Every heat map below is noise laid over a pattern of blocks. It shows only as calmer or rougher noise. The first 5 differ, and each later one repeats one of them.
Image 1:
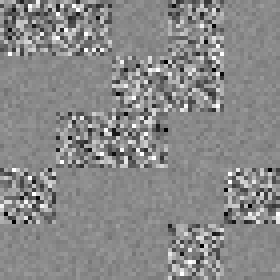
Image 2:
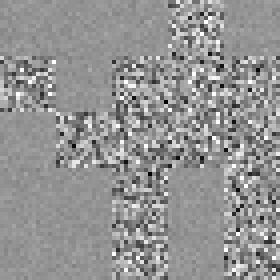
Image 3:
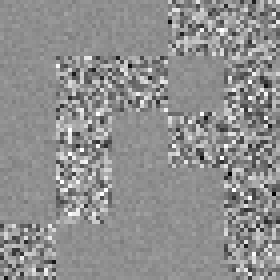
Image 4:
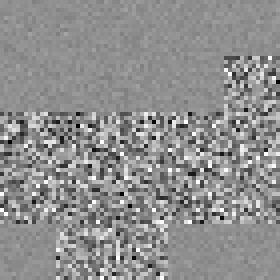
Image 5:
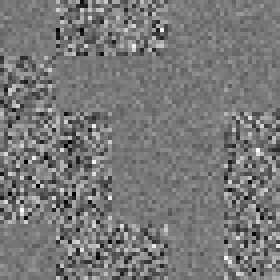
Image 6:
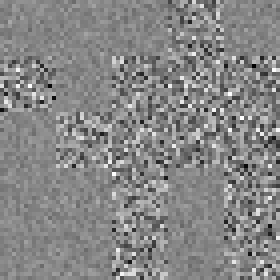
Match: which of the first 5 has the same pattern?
2
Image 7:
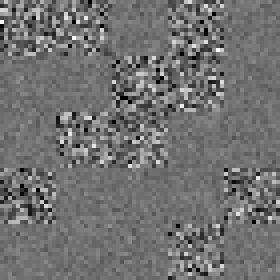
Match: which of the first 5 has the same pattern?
1
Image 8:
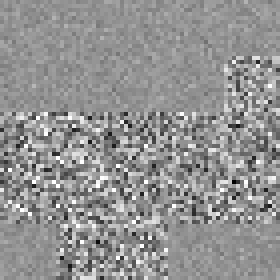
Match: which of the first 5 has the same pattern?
4
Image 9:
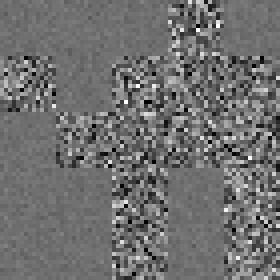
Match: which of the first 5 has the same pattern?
2
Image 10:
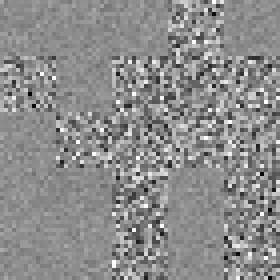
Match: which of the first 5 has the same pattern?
2
